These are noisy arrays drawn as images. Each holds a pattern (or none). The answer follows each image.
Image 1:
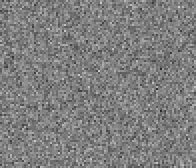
only noise
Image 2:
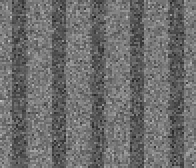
vertical stripes
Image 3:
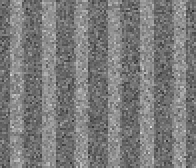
vertical stripes
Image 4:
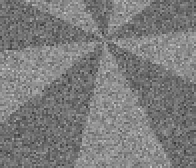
spokes from one point
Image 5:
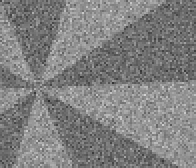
spokes from one point
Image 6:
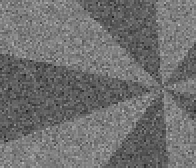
spokes from one point
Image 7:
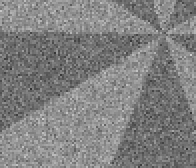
spokes from one point
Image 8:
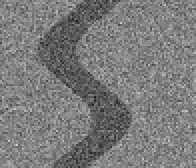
a wavy band
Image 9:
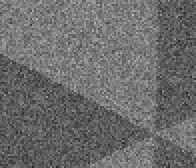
spokes from one point
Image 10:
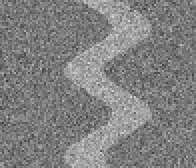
a wavy band
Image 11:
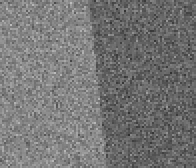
a sharp edge
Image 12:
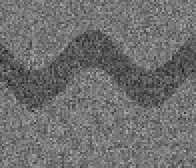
a wavy band
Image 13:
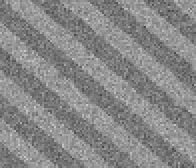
diagonal stripes
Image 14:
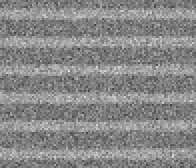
horizontal stripes
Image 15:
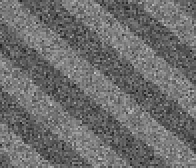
diagonal stripes
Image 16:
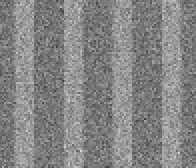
vertical stripes
